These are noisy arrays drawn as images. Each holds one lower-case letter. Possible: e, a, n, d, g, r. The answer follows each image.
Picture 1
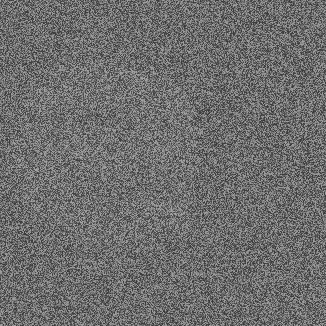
e
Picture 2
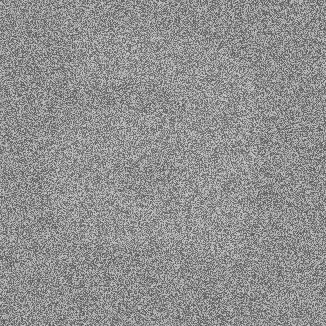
a
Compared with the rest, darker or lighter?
lighter
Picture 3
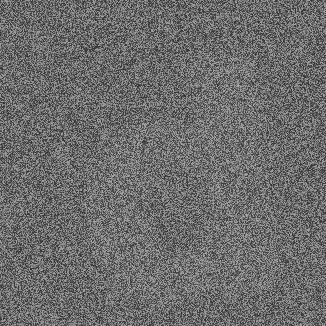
d
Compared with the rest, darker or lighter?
lighter
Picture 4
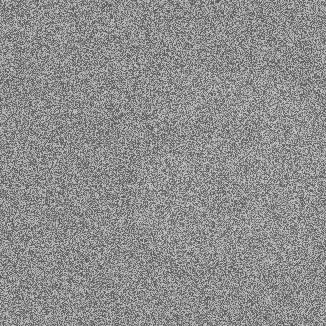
a
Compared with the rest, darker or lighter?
lighter
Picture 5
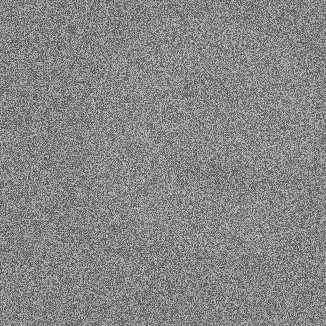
e
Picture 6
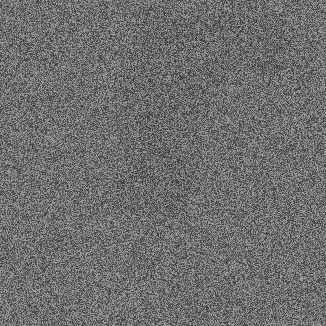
r
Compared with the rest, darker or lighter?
darker
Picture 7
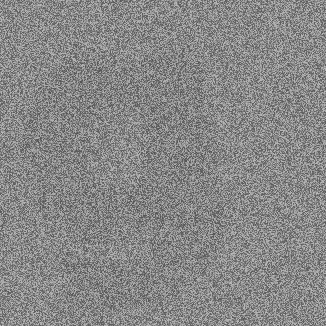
g
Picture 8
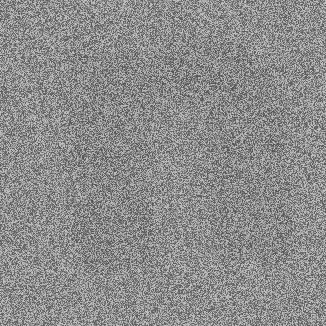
n
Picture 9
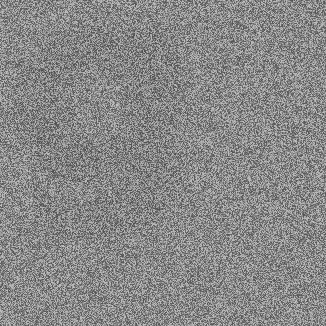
g
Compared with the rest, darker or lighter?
darker
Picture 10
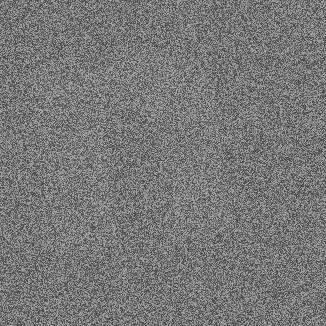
n
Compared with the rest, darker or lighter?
lighter
